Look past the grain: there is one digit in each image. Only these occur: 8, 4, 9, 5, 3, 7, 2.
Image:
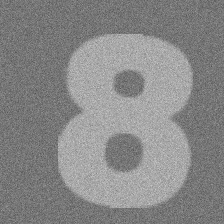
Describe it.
light 8
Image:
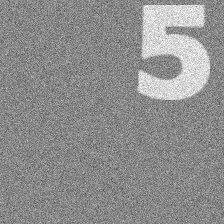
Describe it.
light 5, top right
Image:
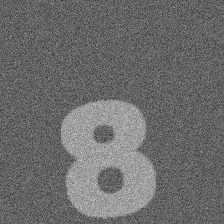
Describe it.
light 8
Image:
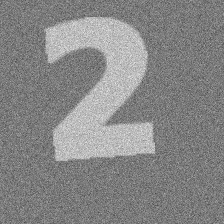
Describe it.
light 2
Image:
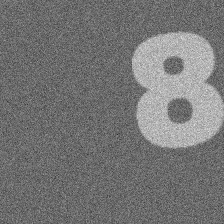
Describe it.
light 8
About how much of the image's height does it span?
half
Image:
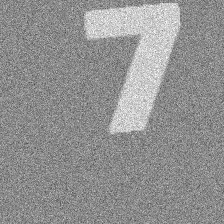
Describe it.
light 7
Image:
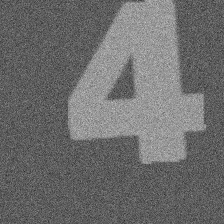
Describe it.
light 4
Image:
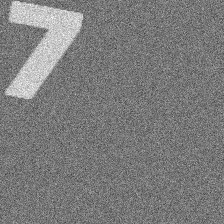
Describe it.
light 7, top left
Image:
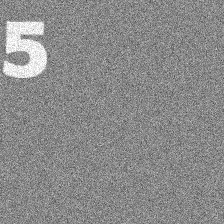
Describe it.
light 5, top left
